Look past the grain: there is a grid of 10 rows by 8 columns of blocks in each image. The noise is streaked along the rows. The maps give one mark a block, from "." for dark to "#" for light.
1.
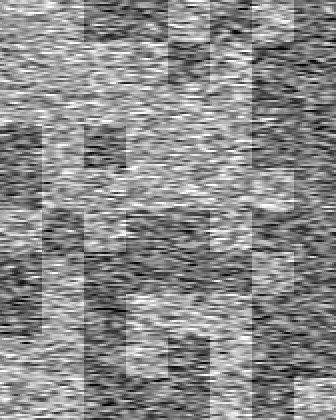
# # . . # . # .
# # # # . # . .
# # # # # # . .
. # . # # # . .
. # # # # # # .
# . # . . # . .
. # . . . . # .
. # . # # # . .
# # . # . # . .
# # . . . # . #
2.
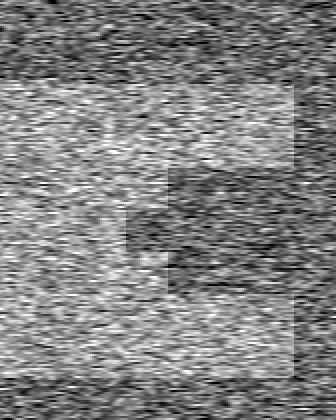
. . . . . . . .
. . . . . . . .
# # # # # # # .
# # # # # # # .
# # # # . . . .
# # # . . . . .
# # # # . . . .
# # # # # # # .
# # # # # # # .
. . . . . . . .
